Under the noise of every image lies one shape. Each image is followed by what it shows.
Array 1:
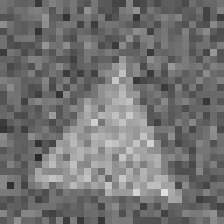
triangle
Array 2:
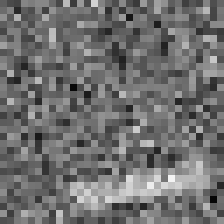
bar
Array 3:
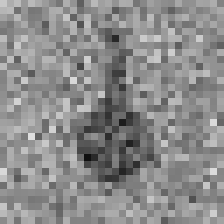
lollipop
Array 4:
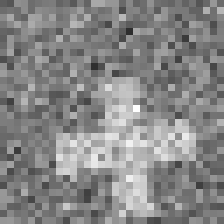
cross
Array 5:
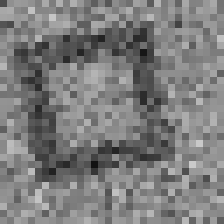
square frame
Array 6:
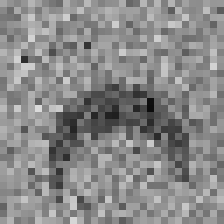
crescent
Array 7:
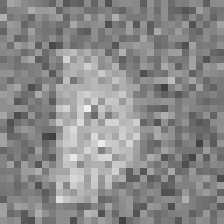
half disc
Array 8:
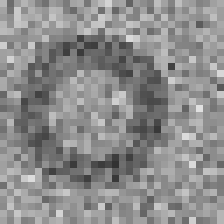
ring
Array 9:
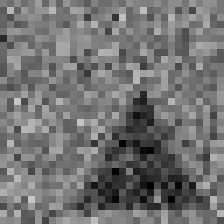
triangle
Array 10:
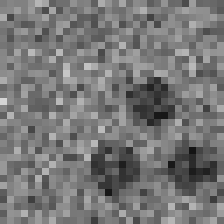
three dots
